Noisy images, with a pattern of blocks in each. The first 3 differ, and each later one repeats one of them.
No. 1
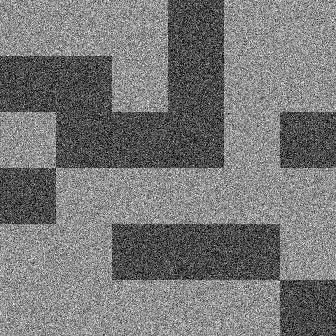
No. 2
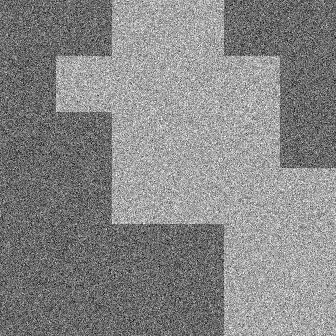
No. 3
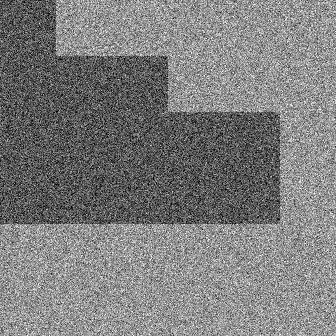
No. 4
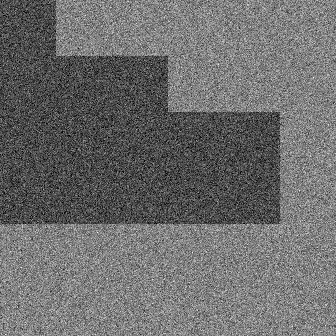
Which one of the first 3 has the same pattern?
3
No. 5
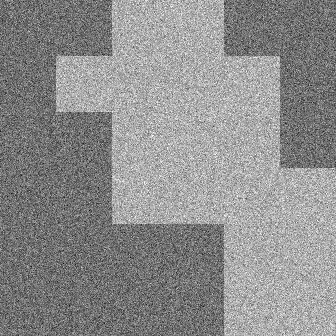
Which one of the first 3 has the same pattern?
2
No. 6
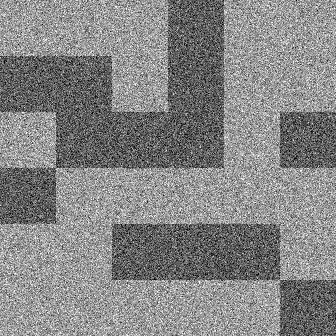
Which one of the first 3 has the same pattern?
1
